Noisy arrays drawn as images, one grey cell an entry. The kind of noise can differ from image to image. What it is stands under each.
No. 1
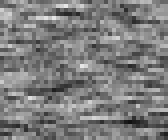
streaked along the rows
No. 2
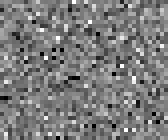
heavy tails
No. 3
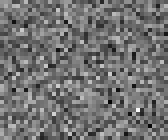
independent entries
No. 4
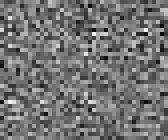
low rank plus noise
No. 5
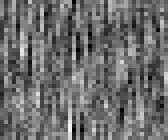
streaked along the columns
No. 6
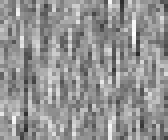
streaked along the columns
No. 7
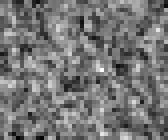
blotchy
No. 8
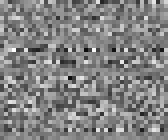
rows of uneven size
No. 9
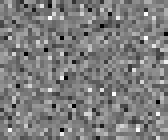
heavy tails
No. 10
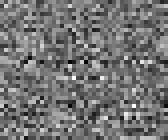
low rank plus noise
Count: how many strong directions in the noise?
two
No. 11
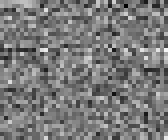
low rank plus noise
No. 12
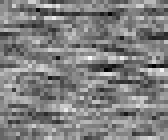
streaked along the rows
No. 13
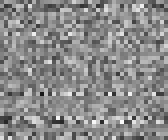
rows of uneven size
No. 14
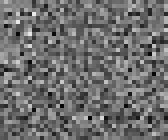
low rank plus noise
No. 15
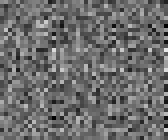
low rank plus noise
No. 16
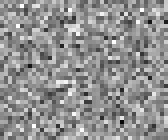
independent entries
